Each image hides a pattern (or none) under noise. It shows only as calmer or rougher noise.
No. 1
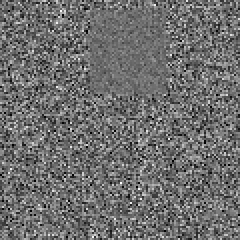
one block
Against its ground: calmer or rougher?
calmer
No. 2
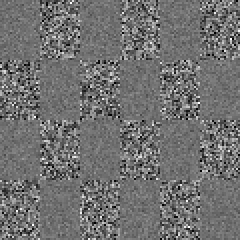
a checkerboard
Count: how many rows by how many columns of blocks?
4 by 6
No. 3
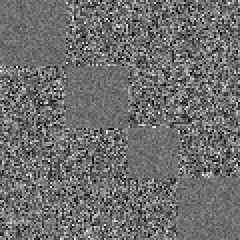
blocks along the diagonal
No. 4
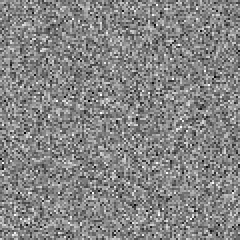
only noise
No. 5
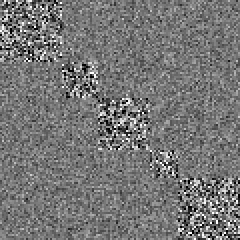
blocks along the diagonal
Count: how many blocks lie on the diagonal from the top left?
5
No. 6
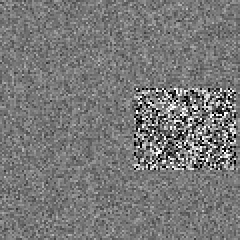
one block
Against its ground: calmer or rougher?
rougher
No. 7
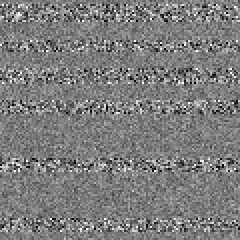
bands of rows
